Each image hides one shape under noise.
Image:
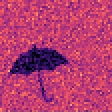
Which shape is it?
umbrella
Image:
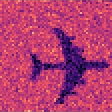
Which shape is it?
airplane
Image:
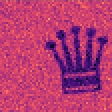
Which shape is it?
chess queen
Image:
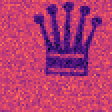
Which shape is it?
chess queen
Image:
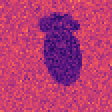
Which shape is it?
footprint
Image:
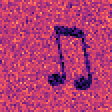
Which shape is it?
pair of musical notes
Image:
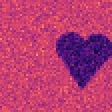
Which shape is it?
heart
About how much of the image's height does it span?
half
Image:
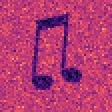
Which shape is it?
pair of musical notes
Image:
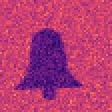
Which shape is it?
bell
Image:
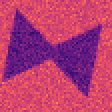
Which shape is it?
bow tie
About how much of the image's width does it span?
nearly all
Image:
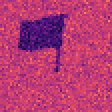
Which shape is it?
flag
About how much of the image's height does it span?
half
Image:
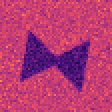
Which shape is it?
bow tie
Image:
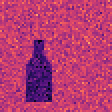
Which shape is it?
bottle
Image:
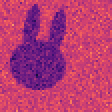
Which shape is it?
rabbit's head
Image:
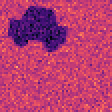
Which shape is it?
car
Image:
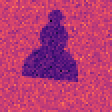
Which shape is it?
chess pawn
